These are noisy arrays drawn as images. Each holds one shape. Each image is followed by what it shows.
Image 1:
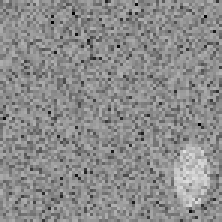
ellipse
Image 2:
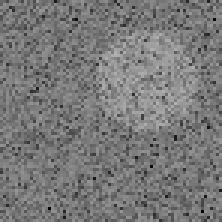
disc
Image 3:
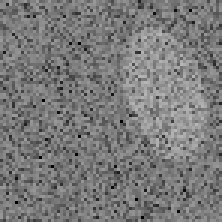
ellipse
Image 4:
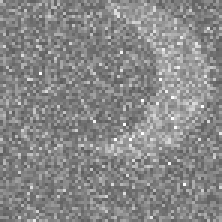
crescent
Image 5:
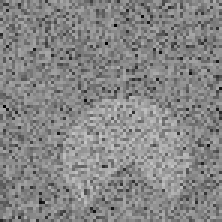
disc with a wedge cut out
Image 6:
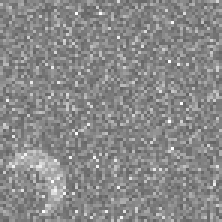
crescent
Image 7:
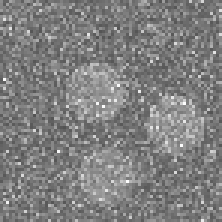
three dots
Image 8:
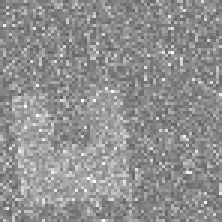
square with a notch
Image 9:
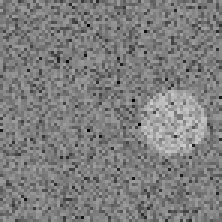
disc
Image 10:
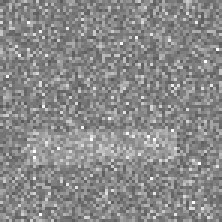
bar
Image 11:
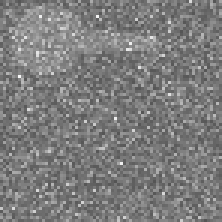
lollipop
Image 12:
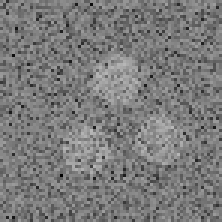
three dots
